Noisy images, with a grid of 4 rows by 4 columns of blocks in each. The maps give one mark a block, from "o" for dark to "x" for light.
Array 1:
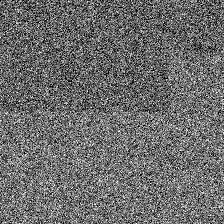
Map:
oooo
ooox
xxxx
xxxx
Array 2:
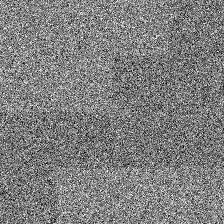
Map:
xxxo
xxoo
oooo
oxxx
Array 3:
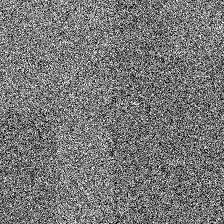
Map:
xxox
xxoo
oxoo
oxoo
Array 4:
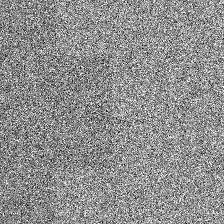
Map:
oxxx
ooxx
ooxx
oxxx
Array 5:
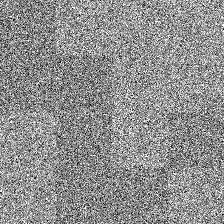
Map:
oxxx
ooxx
xoxo
xoox
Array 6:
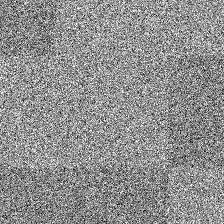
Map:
oxxx
xxxo
xxxo
ooox
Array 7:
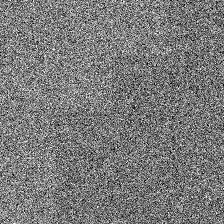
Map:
xxxo
xxoo
xooo
xooo
